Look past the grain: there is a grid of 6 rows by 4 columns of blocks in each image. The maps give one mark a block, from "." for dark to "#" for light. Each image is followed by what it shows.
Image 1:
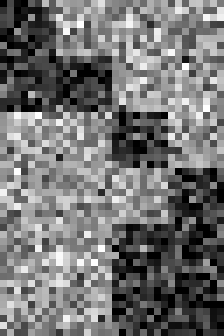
. # # #
. . # #
# # . #
# # # .
# # . .
# # . .
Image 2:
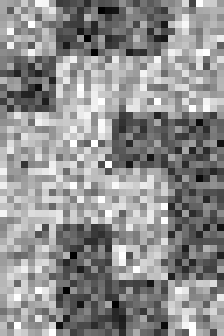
# . . #
. # # #
# # . .
# # # .
# . # .
# . . #
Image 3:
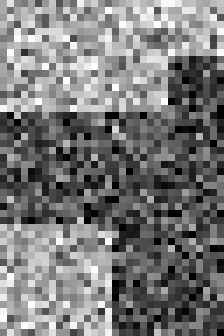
# # # #
# # # .
. . . .
. . . .
# # . .
# # . .
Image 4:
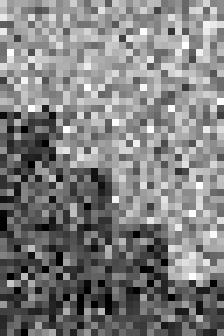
# # # #
# # # #
. # # #
. . # #
. . . #
. . . .
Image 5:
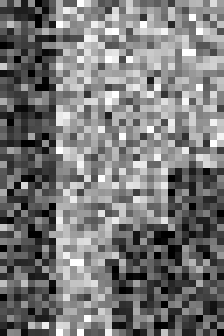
. # # #
. # # #
. # # #
. # # .
. # . .
. # . .
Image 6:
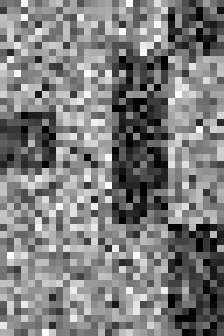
# # # .
# # . #
. # . #
# # . #
# # # .
# # # .
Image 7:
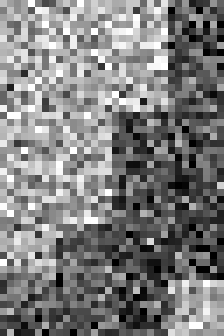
# # # .
# # # .
# # . .
# # . .
# . . .
. . . #
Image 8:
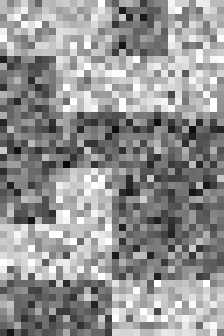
# # . #
. # # #
. . . .
. # . .
# # . .
. . # #
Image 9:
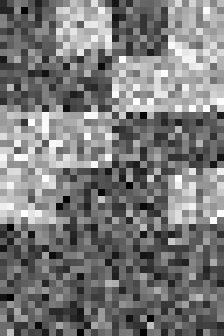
. # . #
. . # #
# # . .
# . . #
. . . .
. . . .
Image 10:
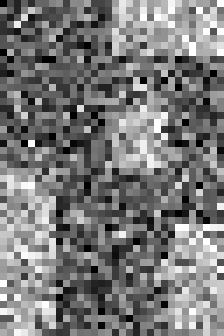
. . # #
. . . .
. . # .
# . . .
# . . #
# . . #
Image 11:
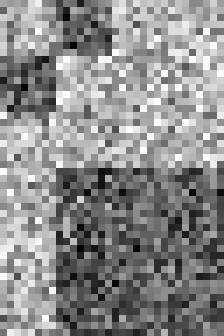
# . # #
. # # #
# # # #
# . . .
# . . .
# . . .
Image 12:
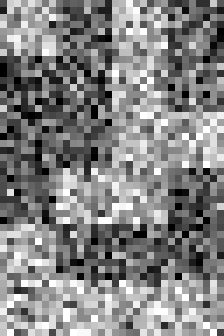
# . # .
. . # .
. . # #
. # # .
# . . .
# # # #
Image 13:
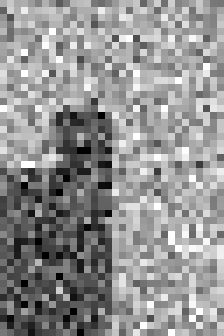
# # # #
# # # #
# . # #
. . # #
. . # #
. . # #
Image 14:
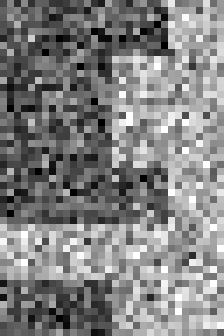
. . . #
. . # #
. . # #
. . . #
# # # #
. . # #
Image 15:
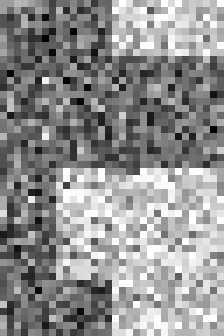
. . # #
. . . .
. . . .
. # # #
. # # #
. . # #
